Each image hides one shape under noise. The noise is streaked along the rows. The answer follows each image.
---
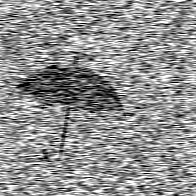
dark umbrella
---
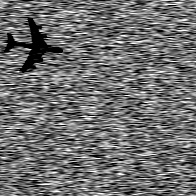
dark airplane, top left
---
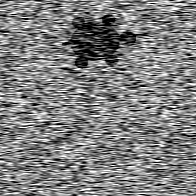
dark turtle, top middle
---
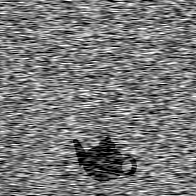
dark teapot, bottom middle
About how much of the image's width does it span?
a third
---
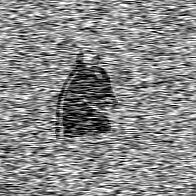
dark chess knight
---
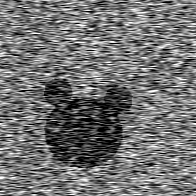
dark bear's head
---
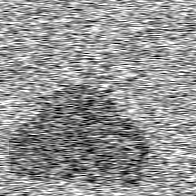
dark cloud
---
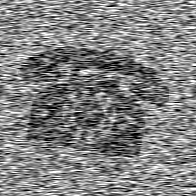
dark telephone
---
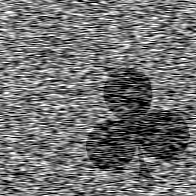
dark club
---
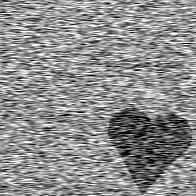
dark heart, bottom right
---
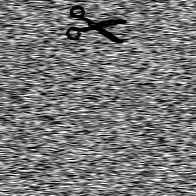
dark pair of scissors, top middle
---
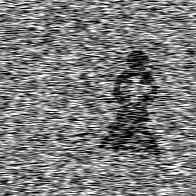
dark chess bishop
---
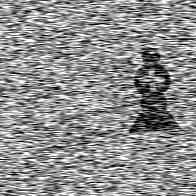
dark chess bishop, middle right
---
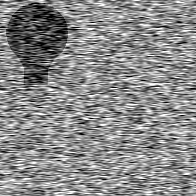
dark light bulb, top left
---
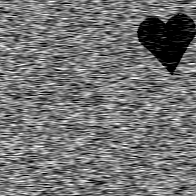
dark heart, top right
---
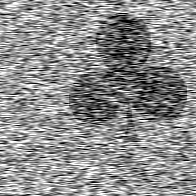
dark club
